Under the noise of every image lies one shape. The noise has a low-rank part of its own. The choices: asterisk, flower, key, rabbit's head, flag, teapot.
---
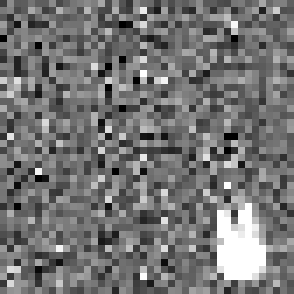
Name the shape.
rabbit's head
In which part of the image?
bottom right
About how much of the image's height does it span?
a quarter
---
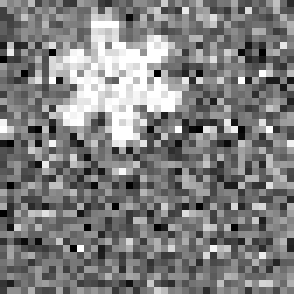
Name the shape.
asterisk
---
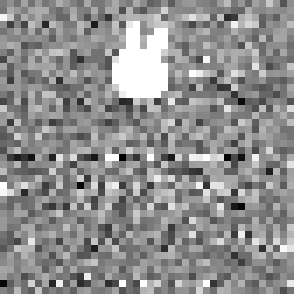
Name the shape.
rabbit's head
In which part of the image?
top middle
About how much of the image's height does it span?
a quarter
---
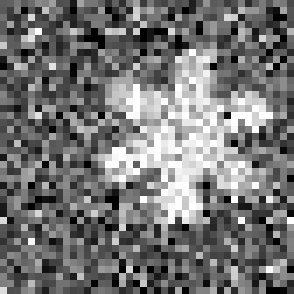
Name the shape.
asterisk
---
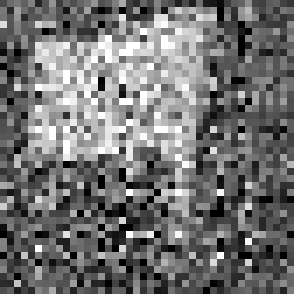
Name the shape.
flag
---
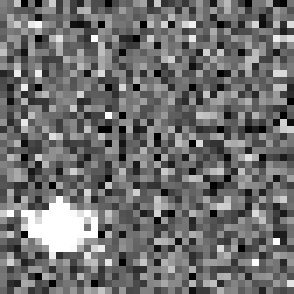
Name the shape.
teapot
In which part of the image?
bottom left
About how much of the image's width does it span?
a quarter
